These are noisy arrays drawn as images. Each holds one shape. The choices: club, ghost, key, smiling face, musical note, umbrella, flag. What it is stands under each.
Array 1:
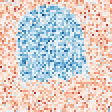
ghost
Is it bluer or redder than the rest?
bluer
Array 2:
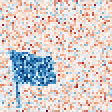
flag
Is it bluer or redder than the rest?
bluer
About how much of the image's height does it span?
half
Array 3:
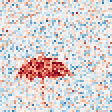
umbrella
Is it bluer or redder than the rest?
redder
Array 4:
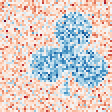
club
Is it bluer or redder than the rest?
bluer
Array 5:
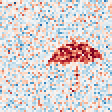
umbrella
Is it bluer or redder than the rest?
redder
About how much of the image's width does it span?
half
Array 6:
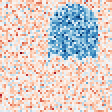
ghost
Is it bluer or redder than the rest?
bluer
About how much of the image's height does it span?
half
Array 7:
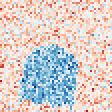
ghost
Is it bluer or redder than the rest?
bluer
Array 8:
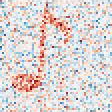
musical note
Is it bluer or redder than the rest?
redder
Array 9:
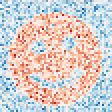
smiling face
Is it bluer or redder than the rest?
redder
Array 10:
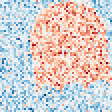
ghost
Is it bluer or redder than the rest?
redder
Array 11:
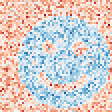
smiling face
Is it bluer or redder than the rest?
bluer
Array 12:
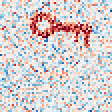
key
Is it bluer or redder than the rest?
redder
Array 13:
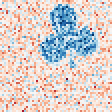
club
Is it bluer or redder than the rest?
bluer
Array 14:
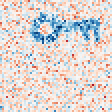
key
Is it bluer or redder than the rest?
bluer
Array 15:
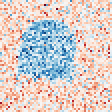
ghost
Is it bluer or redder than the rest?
bluer
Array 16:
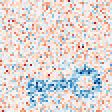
key
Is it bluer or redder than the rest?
bluer
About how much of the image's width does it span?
two thirds
